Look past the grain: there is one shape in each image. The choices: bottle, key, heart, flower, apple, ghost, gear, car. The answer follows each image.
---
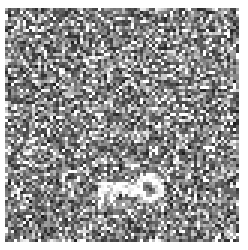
key
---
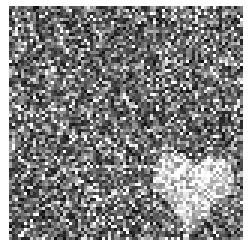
heart
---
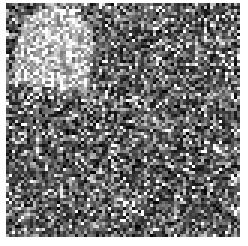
ghost
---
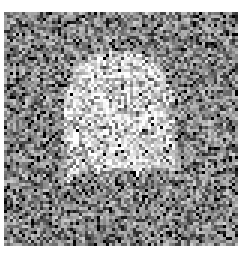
ghost
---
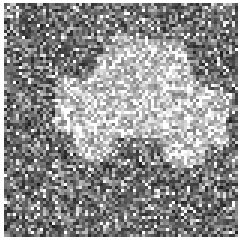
car
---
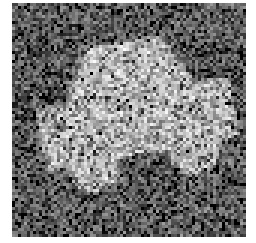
car
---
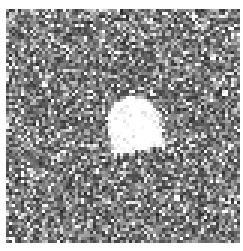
ghost
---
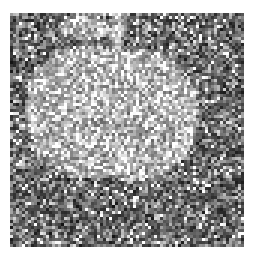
apple
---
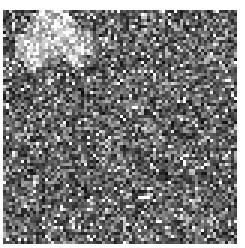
car
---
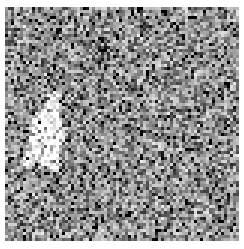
bottle
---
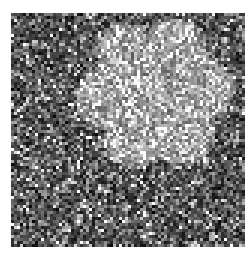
flower
